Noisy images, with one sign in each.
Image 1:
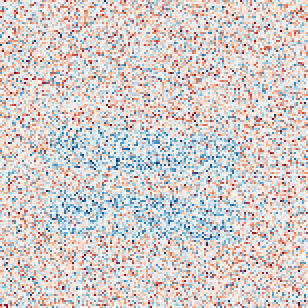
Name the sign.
equals sign
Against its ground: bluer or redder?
bluer
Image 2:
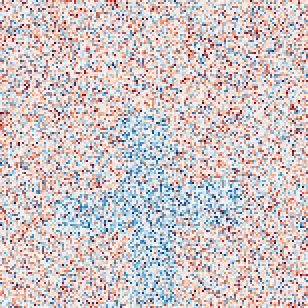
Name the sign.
plus sign
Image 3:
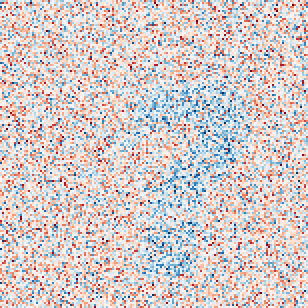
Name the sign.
question mark
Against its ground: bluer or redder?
bluer
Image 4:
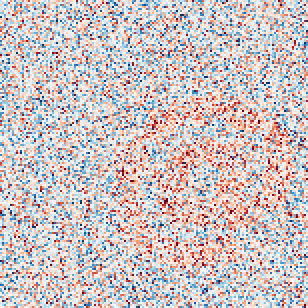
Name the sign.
at sign
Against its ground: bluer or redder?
redder
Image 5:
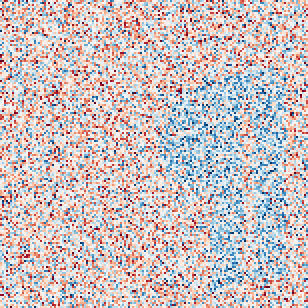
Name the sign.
pilcrow
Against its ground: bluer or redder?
bluer
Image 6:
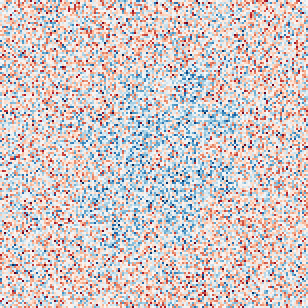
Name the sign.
hash sign
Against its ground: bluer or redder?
bluer
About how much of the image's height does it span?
two thirds
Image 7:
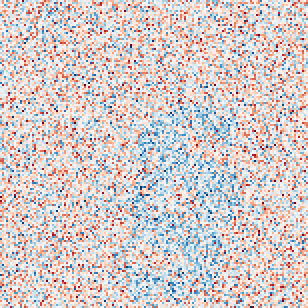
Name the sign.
section sign
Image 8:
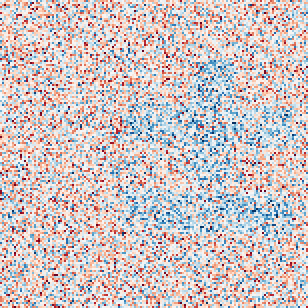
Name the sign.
plus-minus sign
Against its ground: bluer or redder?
bluer
